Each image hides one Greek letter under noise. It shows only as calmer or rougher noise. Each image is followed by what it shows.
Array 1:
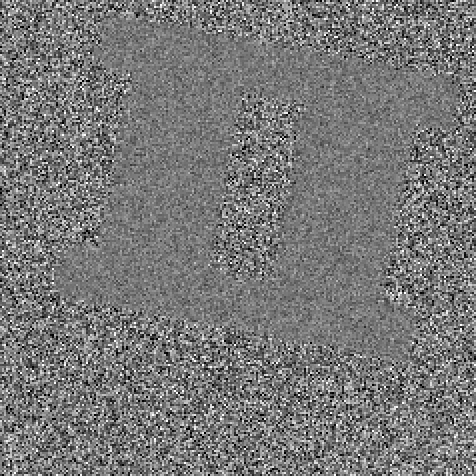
pi
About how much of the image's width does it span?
nearly all
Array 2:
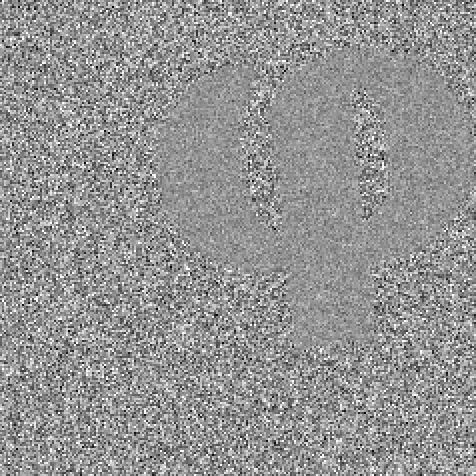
phi
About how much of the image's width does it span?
two thirds
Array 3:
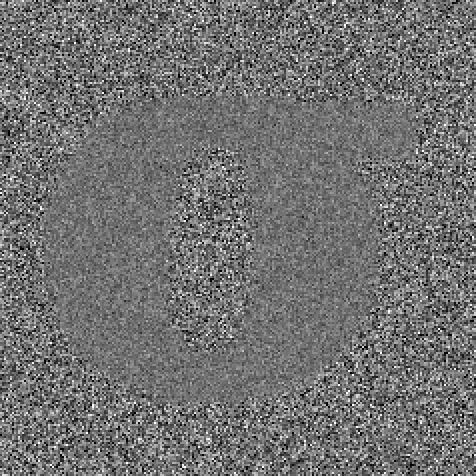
sigma
